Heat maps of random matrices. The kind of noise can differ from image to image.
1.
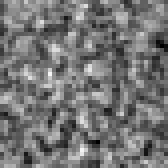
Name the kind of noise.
blotchy
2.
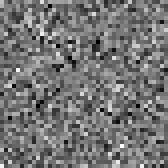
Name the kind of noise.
independent entries
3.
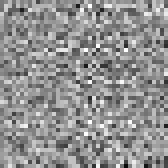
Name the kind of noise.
low rank plus noise
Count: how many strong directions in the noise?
three or four
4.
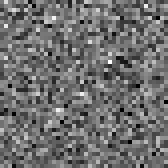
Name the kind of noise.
independent entries
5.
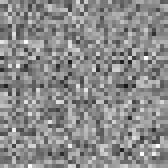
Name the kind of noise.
low rank plus noise
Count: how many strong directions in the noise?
five to eight
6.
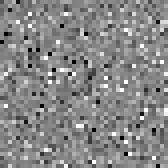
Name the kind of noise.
heavy tails
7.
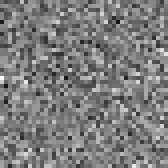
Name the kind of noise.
independent entries
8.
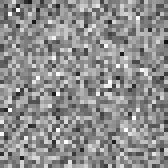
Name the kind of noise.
independent entries
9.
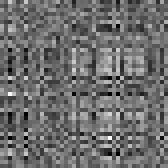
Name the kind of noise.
low rank plus noise
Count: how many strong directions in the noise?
one
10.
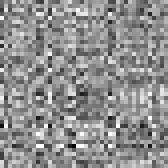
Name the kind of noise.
low rank plus noise
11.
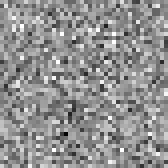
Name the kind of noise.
independent entries
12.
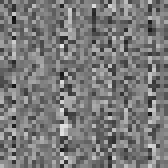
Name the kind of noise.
columns of uneven size
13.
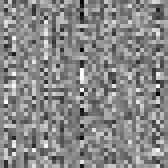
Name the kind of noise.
columns of uneven size
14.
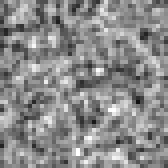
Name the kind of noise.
blotchy
